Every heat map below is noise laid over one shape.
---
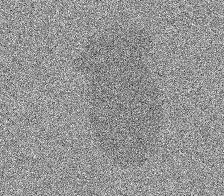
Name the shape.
footprint
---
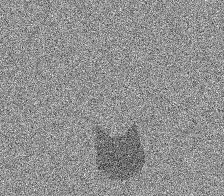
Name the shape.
cat's head
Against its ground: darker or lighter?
darker
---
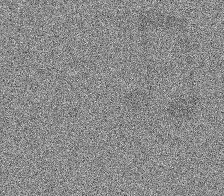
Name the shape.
pair of musical notes
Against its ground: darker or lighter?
darker
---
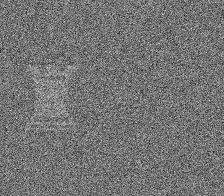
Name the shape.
chess rook
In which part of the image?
middle left
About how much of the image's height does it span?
a third
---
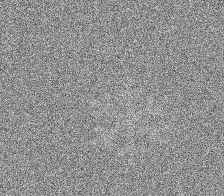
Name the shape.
snowflake
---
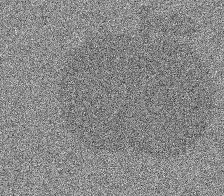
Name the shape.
apple
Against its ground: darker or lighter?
darker
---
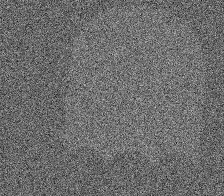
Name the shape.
ghost
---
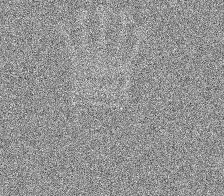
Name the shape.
chess queen
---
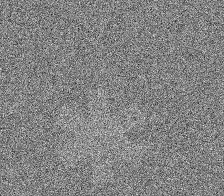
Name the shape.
asterisk
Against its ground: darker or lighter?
lighter
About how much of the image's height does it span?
half
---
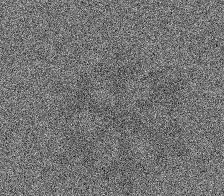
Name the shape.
snowflake
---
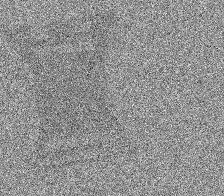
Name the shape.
chess rook
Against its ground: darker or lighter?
darker
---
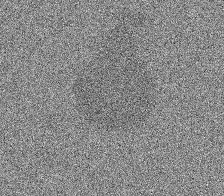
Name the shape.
pear
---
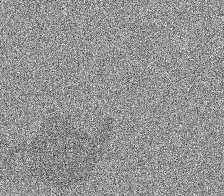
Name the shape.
teapot
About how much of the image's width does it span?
half
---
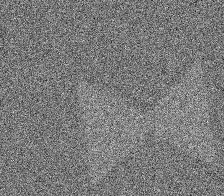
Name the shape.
bow tie
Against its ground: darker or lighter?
lighter
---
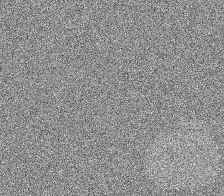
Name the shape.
apple
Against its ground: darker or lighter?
lighter
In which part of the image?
bottom right
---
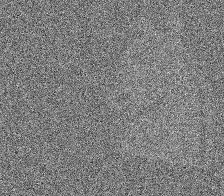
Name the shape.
chess knight
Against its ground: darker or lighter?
lighter
